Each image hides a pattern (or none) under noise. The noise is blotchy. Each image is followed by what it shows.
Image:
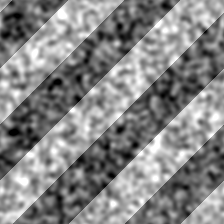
diagonal stripes
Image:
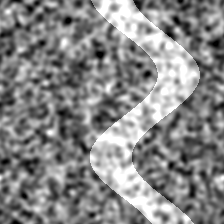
a wavy band
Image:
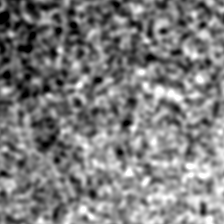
a smooth slope
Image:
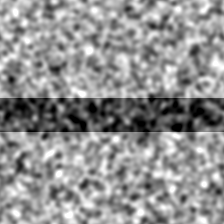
one horizontal stripe
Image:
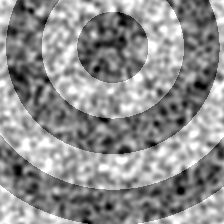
rings round one point
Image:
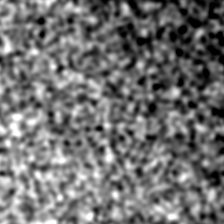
a smooth slope
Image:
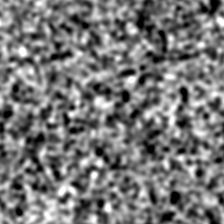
only noise
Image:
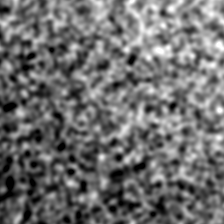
a smooth slope
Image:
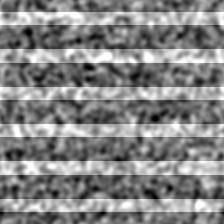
horizontal stripes
